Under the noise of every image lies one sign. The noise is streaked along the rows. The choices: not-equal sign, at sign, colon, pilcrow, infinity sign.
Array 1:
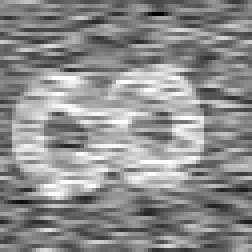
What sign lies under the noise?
infinity sign
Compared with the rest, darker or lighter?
lighter
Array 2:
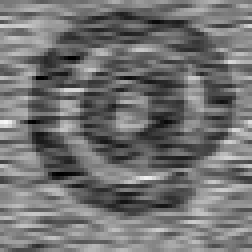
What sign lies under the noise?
at sign
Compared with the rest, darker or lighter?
darker
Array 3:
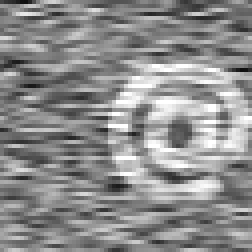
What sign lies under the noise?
at sign
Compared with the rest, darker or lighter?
lighter
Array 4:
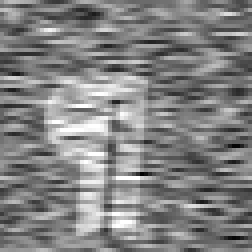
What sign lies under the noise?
pilcrow
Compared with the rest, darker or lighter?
lighter
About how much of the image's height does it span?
two thirds
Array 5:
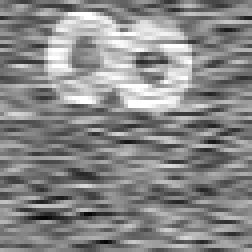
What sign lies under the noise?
infinity sign
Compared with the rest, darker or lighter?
lighter
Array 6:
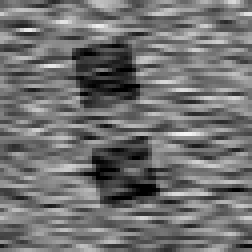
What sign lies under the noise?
colon
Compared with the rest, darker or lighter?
darker
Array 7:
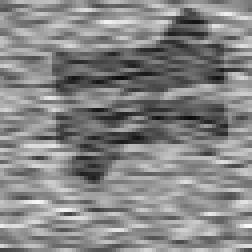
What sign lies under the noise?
not-equal sign
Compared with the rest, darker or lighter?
darker
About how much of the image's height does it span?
two thirds
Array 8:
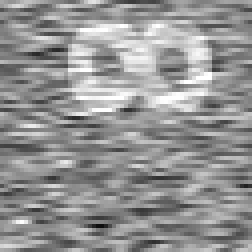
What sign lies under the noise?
infinity sign
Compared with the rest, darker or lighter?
lighter
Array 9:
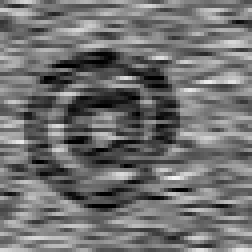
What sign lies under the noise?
at sign
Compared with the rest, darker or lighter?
darker
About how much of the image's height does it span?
two thirds
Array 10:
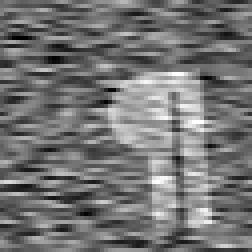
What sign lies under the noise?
pilcrow
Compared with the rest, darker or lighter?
lighter
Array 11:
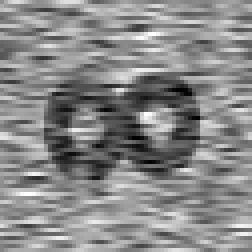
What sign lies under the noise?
infinity sign
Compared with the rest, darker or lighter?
darker
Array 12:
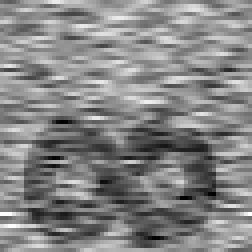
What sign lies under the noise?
infinity sign
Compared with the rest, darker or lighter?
darker
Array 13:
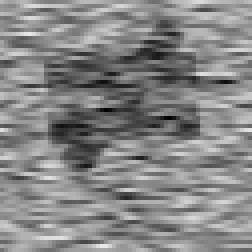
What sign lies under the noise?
not-equal sign
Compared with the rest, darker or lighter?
darker
